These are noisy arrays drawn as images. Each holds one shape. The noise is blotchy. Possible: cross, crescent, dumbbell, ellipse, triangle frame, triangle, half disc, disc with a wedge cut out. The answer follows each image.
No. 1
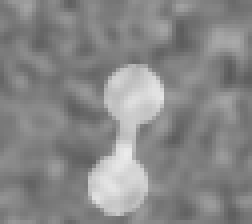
light dumbbell
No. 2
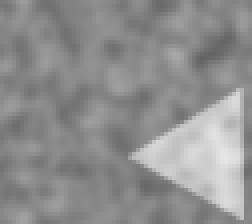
light triangle
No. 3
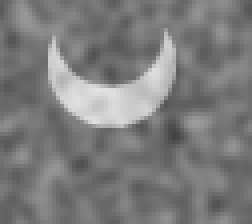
light crescent
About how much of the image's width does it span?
half
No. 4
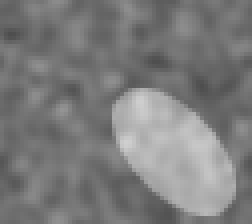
light ellipse
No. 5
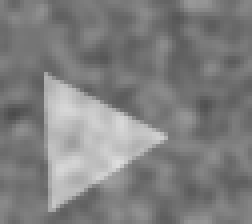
light triangle
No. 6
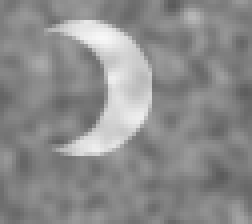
light crescent
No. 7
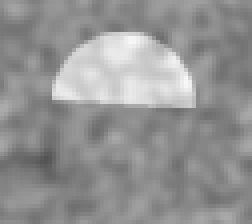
light half disc
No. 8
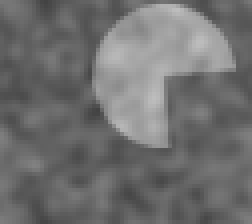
light disc with a wedge cut out
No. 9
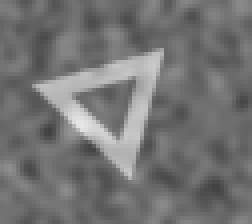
light triangle frame
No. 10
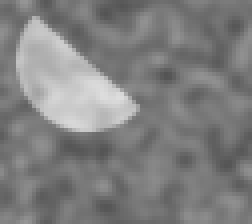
light half disc
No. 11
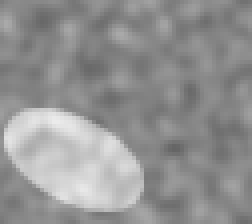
light ellipse
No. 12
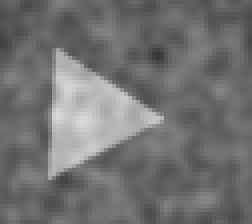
light triangle
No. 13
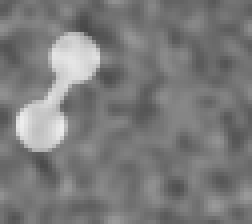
light dumbbell
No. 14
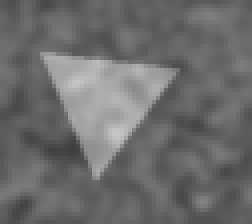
light triangle
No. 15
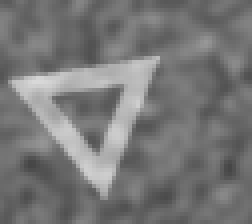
light triangle frame
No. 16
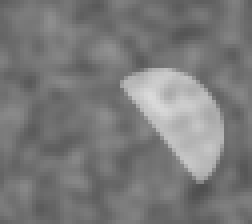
light half disc
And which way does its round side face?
up and right
